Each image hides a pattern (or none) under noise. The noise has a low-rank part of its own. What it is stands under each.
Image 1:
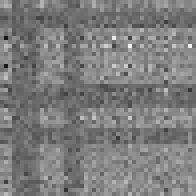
bands of rows crossing bands of columns
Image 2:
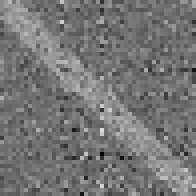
a diagonal band
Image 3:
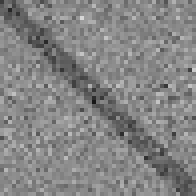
a diagonal band
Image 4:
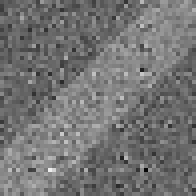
a diagonal band
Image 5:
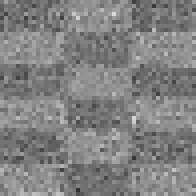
a checkerboard
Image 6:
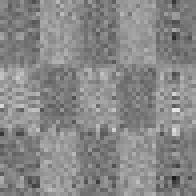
a checkerboard
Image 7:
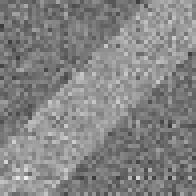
a diagonal band
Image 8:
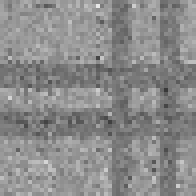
bands of rows crossing bands of columns
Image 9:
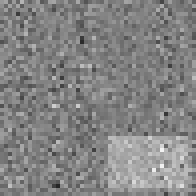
one block
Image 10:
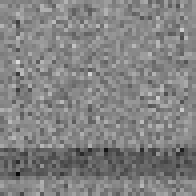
one band of rows
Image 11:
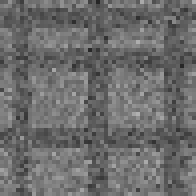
bands of rows crossing bands of columns
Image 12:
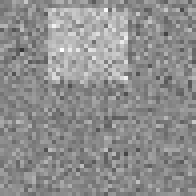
one block
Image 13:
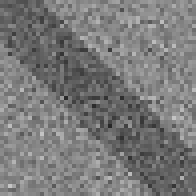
a diagonal band
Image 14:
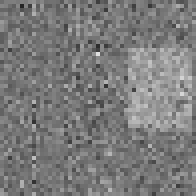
one block
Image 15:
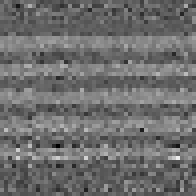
bands of rows
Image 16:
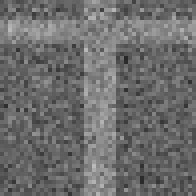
bands of rows crossing bands of columns
